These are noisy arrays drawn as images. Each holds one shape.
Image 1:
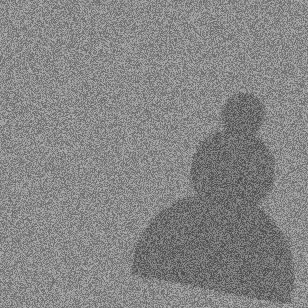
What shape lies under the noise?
chess pawn
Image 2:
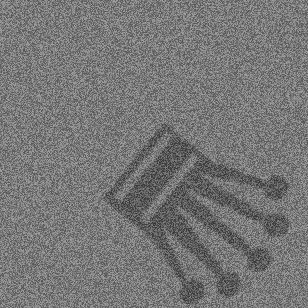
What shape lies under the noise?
chess queen
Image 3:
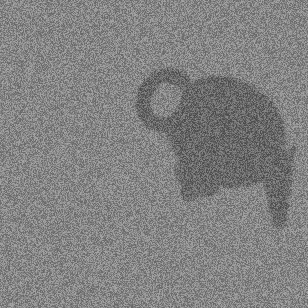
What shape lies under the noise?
teapot
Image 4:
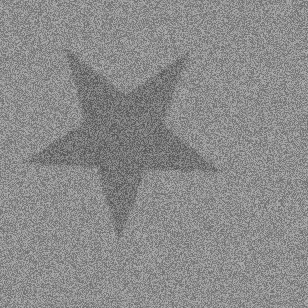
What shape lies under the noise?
star
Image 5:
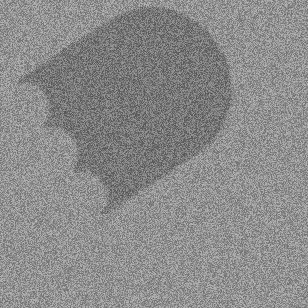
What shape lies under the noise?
ghost
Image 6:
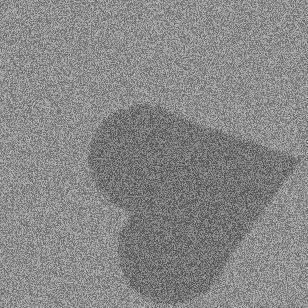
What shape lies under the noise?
heart
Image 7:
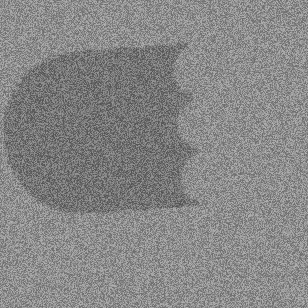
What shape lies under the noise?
ghost
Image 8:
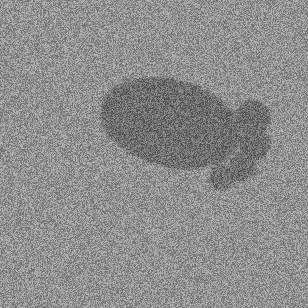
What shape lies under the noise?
footprint
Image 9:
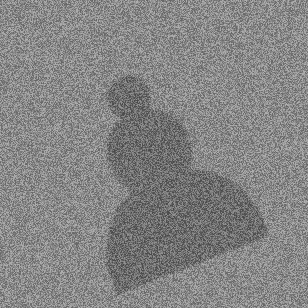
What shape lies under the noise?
chess pawn
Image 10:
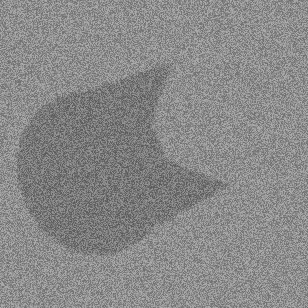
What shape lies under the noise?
cat's head
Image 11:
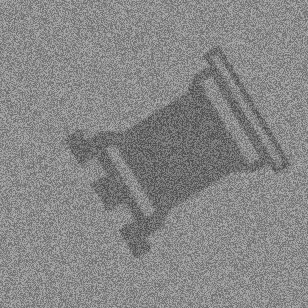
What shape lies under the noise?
chess rook
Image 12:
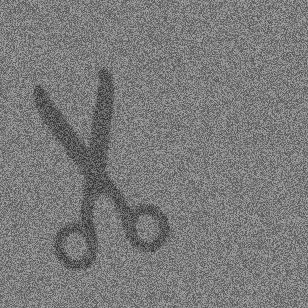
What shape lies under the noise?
pair of scissors
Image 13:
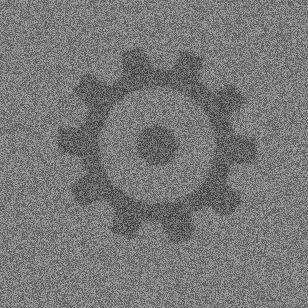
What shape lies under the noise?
gear
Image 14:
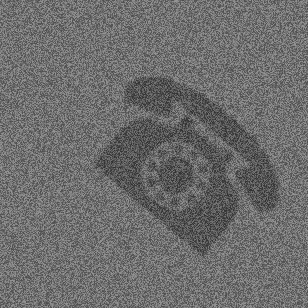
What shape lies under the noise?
telephone
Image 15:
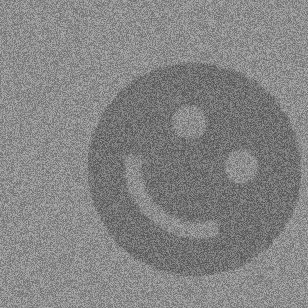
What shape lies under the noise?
smiling face
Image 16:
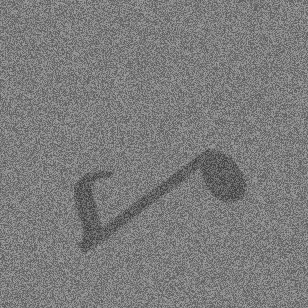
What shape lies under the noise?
musical note
